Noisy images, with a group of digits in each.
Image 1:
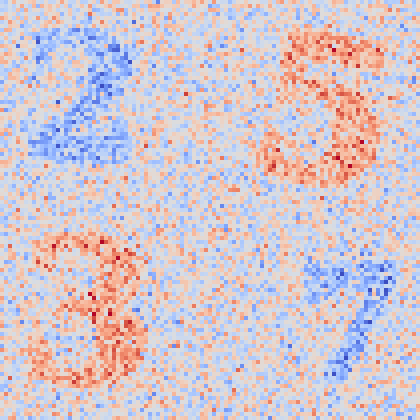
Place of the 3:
bottom left
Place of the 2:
top left
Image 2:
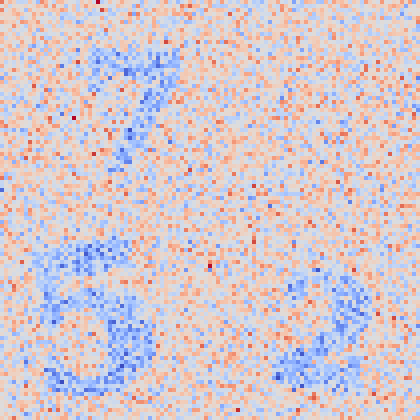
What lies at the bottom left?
5
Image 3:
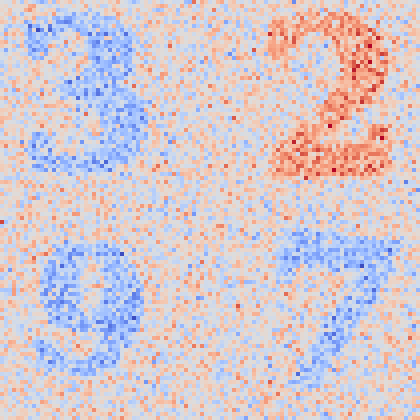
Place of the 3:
top left
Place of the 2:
top right
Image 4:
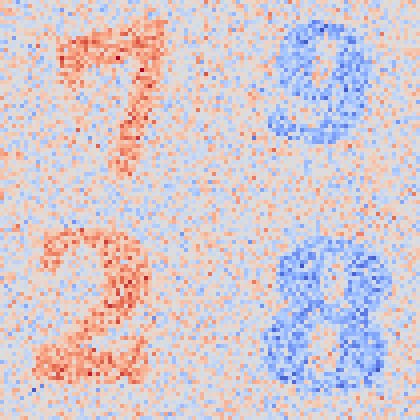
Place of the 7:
top left
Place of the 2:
bottom left
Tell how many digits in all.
4
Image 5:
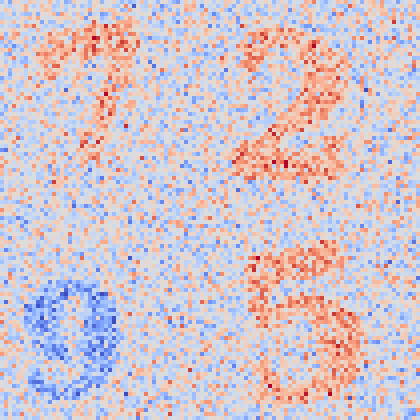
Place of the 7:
top left
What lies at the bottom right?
5
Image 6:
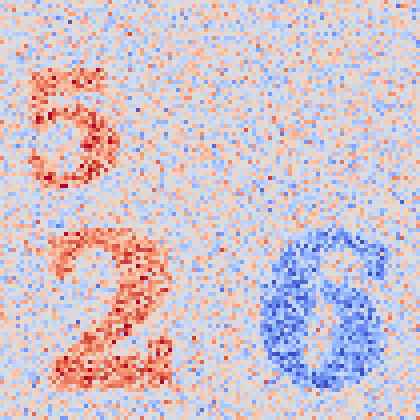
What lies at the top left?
5
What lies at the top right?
nothing
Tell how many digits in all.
3
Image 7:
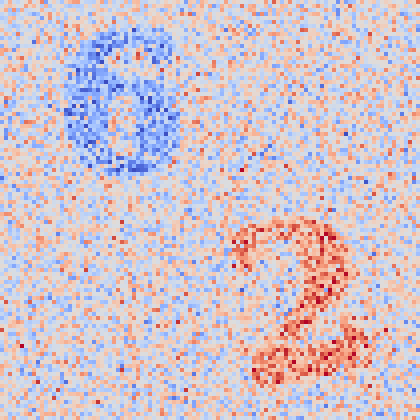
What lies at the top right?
nothing
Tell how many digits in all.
2
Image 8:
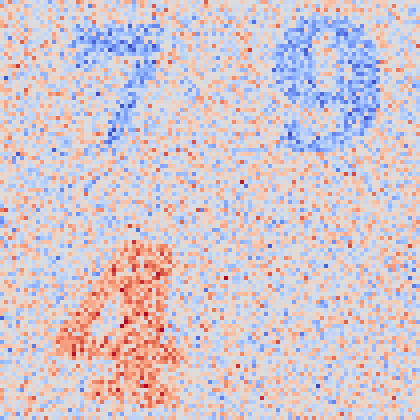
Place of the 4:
bottom left
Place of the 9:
top right
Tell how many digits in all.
3
